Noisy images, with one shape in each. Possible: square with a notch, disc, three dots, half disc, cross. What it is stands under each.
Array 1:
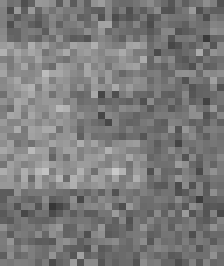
square with a notch
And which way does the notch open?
right
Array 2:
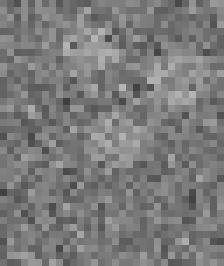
three dots
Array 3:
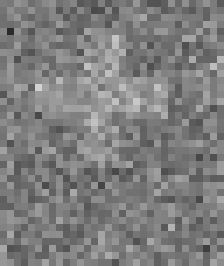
cross
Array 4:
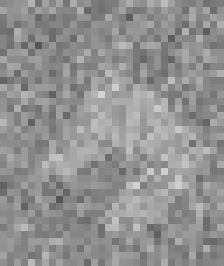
square with a notch
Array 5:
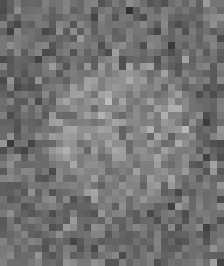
disc
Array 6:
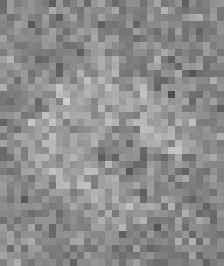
square with a notch
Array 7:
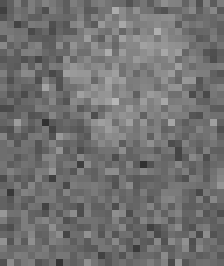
disc
